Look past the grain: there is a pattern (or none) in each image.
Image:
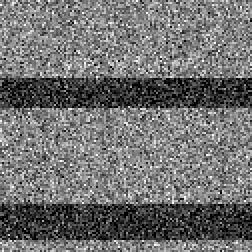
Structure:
bands of rows
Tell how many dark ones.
2
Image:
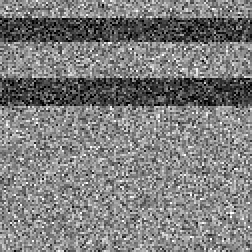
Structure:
bands of rows
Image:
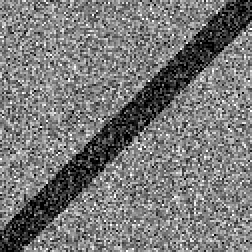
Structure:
a diagonal band
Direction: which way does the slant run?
bottom left to top right
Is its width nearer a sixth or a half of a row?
a sixth
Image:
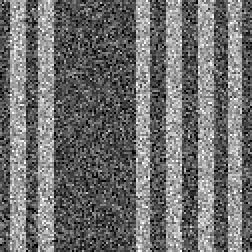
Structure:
bands of columns
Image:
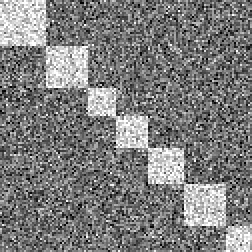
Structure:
blocks along the diagonal
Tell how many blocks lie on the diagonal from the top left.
7
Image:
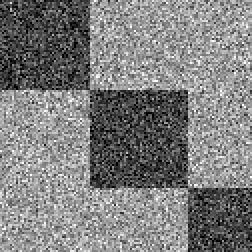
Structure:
blocks along the diagonal
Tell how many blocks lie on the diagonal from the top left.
3
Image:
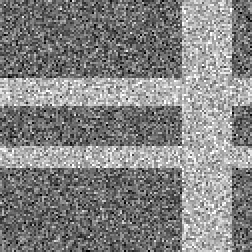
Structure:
bands of rows crossing bands of columns
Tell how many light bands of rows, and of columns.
2 and 1
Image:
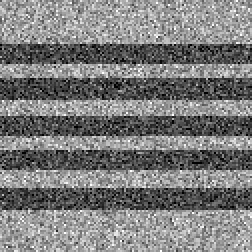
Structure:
bands of rows
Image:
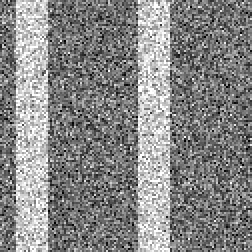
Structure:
bands of columns
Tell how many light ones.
2
